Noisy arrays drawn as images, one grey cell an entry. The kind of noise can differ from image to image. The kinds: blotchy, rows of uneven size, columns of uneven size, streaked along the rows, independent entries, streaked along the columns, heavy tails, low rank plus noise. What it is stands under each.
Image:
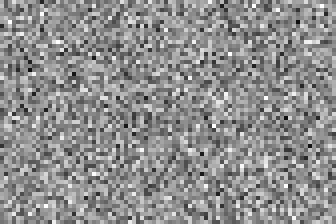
independent entries
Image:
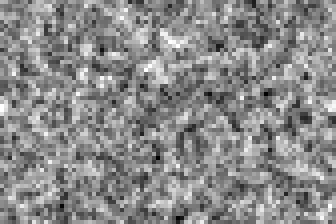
blotchy
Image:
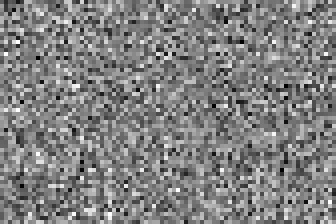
low rank plus noise
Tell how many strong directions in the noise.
five to eight
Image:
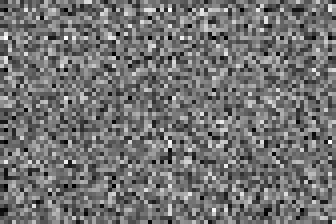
low rank plus noise
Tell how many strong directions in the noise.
one
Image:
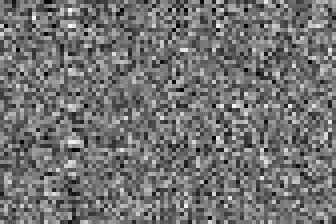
low rank plus noise
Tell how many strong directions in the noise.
one
